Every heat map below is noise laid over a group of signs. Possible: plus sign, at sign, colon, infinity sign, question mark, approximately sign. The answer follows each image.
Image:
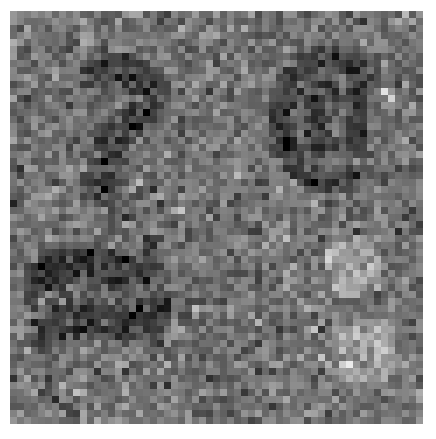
top left: dark question mark; top right: dark at sign; bottom left: dark approximately sign; bottom right: light colon
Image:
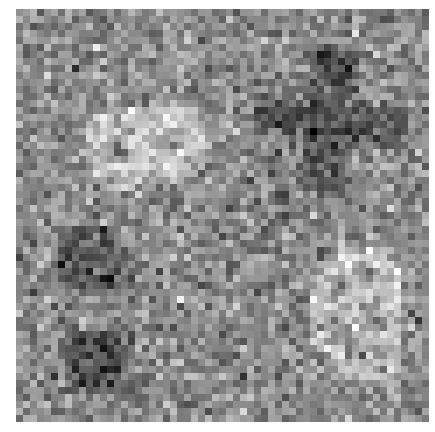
top left: light infinity sign; top right: dark plus sign; bottom left: dark colon; bottom right: light at sign
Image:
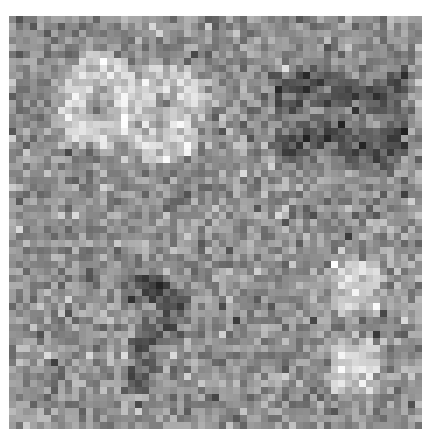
top left: light infinity sign; top right: dark approximately sign; bottom left: dark question mark; bottom right: light colon
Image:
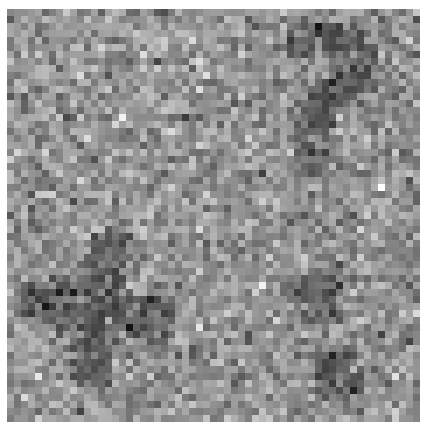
top right: dark question mark; bottom left: dark plus sign; bottom right: dark colon
